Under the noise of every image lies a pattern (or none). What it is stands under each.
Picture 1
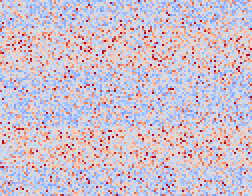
horizontal stripes
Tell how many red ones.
2
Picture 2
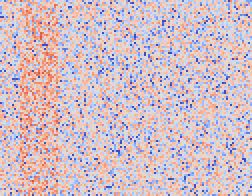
one vertical stripe
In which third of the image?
left
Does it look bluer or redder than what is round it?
redder
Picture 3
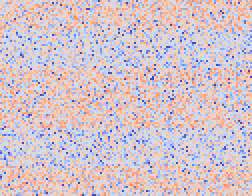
horizontal stripes
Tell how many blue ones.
2
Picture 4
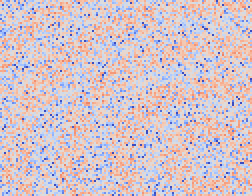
rings round one point
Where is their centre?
bottom right
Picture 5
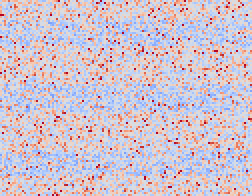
horizontal stripes
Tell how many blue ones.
3
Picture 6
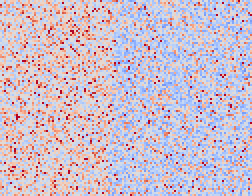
a sharp edge
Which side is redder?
left
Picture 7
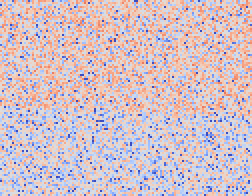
a sharp edge
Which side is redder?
top
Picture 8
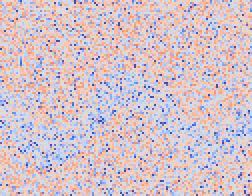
a wavy band
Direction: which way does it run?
left to right
